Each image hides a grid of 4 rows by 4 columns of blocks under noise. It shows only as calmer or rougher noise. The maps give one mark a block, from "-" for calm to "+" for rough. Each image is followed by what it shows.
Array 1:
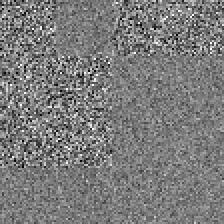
+ - + +
+ + - -
+ + - -
- - - -
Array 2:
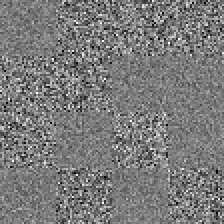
- + + +
+ + - -
+ - + -
- + - +
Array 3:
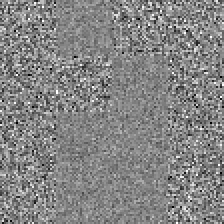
+ - + +
+ + - +
+ - - +
+ - - +
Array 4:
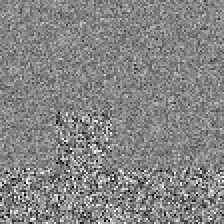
- - - -
- - - -
- + - -
+ + + +
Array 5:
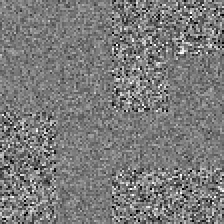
- - + +
- - + -
+ - - -
+ - + +
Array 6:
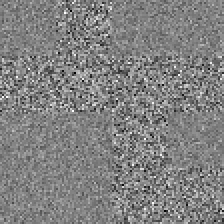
- + - -
+ + + +
- - + -
- - + +
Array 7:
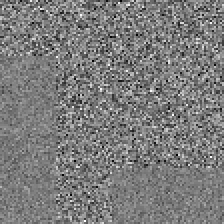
+ + + +
- + + +
- + + +
- + - -
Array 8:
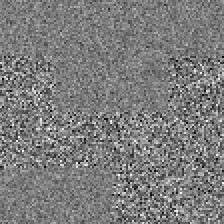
- - - -
+ - - +
+ + + +
- - + +
